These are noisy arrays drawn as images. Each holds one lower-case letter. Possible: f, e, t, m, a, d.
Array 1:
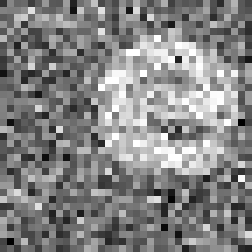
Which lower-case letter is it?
e
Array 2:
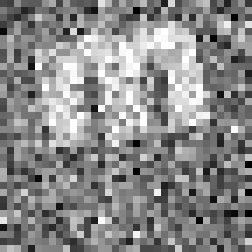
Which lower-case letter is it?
m
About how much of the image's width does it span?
two thirds
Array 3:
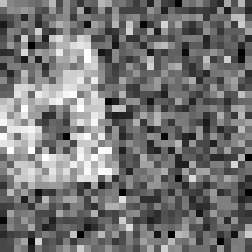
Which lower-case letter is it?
d
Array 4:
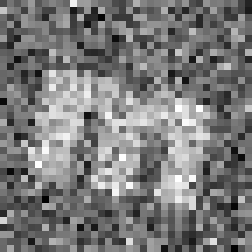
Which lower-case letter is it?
m
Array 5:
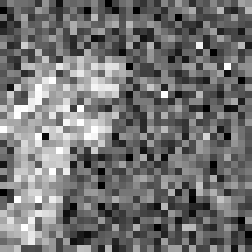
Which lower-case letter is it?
f
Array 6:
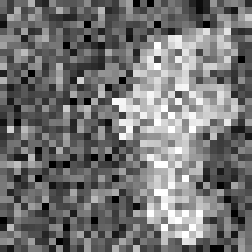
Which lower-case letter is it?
f
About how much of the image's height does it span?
nearly all
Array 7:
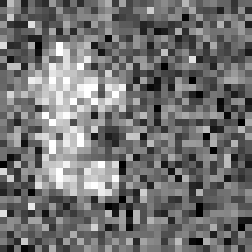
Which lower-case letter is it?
t
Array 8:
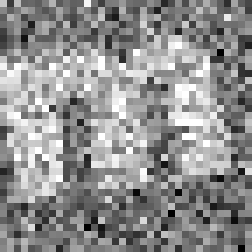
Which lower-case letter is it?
m
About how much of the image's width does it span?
nearly all
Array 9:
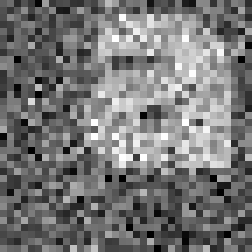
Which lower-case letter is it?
a
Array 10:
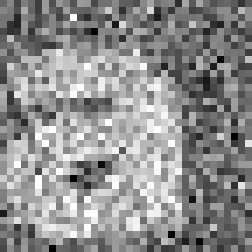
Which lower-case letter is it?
a
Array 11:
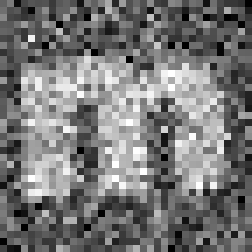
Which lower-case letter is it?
m
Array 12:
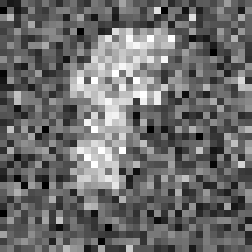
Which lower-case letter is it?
f
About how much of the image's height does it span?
two thirds
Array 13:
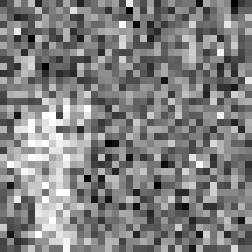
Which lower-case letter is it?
f
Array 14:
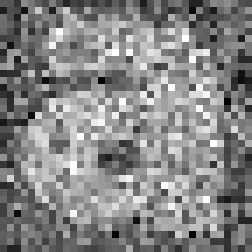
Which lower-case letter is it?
a
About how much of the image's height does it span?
nearly all
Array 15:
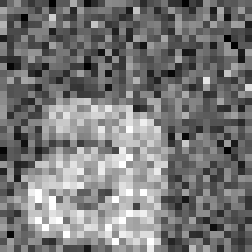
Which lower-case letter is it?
a
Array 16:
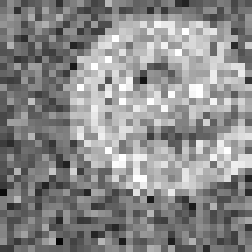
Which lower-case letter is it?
e
